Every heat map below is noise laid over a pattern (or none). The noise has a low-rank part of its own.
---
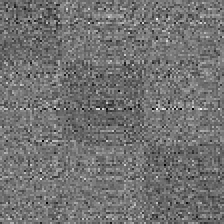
blocks along the diagonal
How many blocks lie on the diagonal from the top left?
3
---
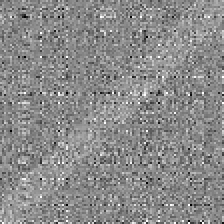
a diagonal band
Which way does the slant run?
bottom left to top right
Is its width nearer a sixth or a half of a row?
a sixth
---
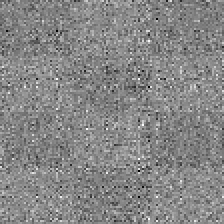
a checkerboard
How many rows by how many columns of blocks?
4 by 3
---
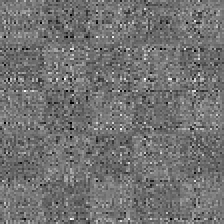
a checkerboard
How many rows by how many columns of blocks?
5 by 5
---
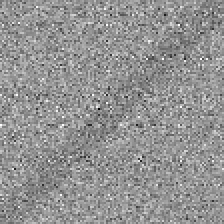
a diagonal band
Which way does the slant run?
bottom left to top right
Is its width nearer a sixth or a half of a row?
a sixth
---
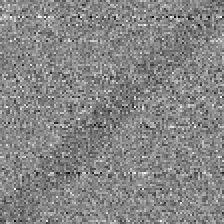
a diagonal band
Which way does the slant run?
bottom left to top right
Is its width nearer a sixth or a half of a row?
a sixth
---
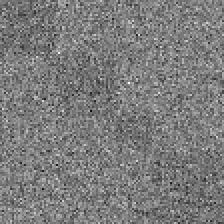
blocks along the diagonal
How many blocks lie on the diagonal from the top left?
4
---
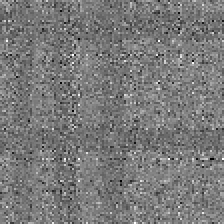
bands of rows crossing bands of columns
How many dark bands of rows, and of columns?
2 and 3
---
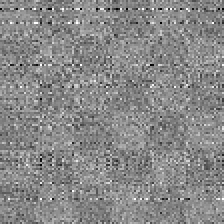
a checkerboard
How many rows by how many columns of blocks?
6 by 6
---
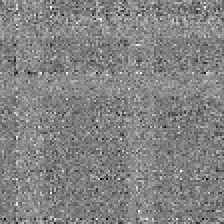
bands of rows crossing bands of columns
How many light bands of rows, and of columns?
2 and 2
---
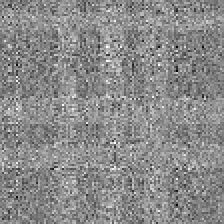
bands of rows crossing bands of columns
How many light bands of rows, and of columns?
3 and 3
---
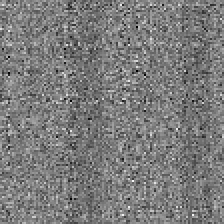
bands of columns
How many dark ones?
2
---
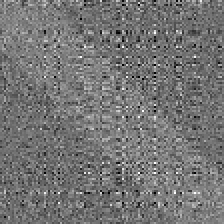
a diagonal band
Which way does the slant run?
top left to bottom right
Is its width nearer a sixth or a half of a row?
a half
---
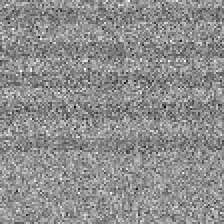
bands of rows
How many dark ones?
5
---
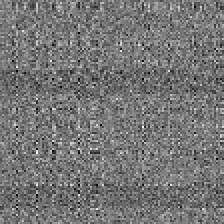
bands of rows
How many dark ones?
2
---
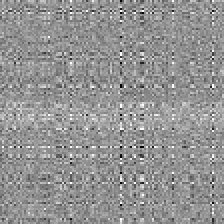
one band of rows
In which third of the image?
middle
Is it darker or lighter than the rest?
lighter
